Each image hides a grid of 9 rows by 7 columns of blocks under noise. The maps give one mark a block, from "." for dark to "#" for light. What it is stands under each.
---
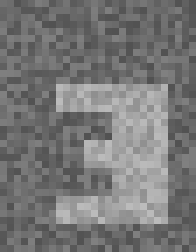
. . . . . . .
. . . . . . .
. . . . . . .
. . # # # # .
. . . . # # .
. . . # # # .
. . . . # # .
. . # # # # .
. . . . . . .
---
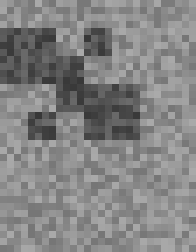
# # # # # # #
. . # . # # #
. . . # # # #
# # . . . # #
# . # . . # #
# # # # # # #
# # # # # # #
# # # # # # #
# # # # # # #
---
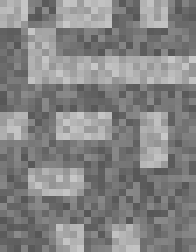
# . # # . # .
. # . . . . .
. # # # # # #
. . . . . . .
# . # # . # .
. . . . . # .
. # # . . . .
. . . . . . .
. . # . # . .
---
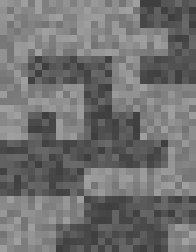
# # # # # . .
# # # # # # .
# . . . # . .
# # # . # # #
# . # . . # #
. . . . . . #
. . . # # # #
# # # . . . .
# # . . . . #
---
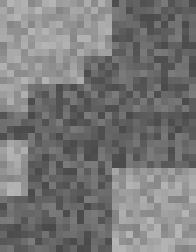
# # # # . . .
# # # # . . .
# # # . . . .
# . . . . . .
. . . . . . .
# . . . . . .
# . . . # # #
. . . . # # #
. . . . # # #
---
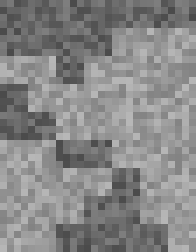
. . . . . . .
. . . . # # #
# # . # # # #
. # # # # # #
. . # # # # #
# # . . # # #
# # # # . # #
# # # . . # #
# # . . . . #
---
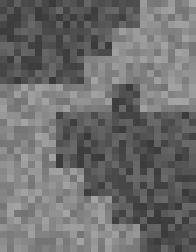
. . . . . # #
. . . . # # #
. . . # # # #
# # # # . # #
# # . . . . .
# # . . . . .
# # # . . . .
# # # # . . .
# # # # # . .
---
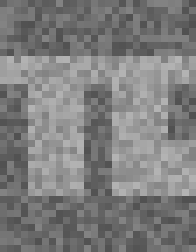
. . . . . . .
. . . . . . .
# # # # # # #
. # # . # # .
. # # . # # .
. # # . # # #
. # # . # # #
. . . . . . .
. . . . . . .
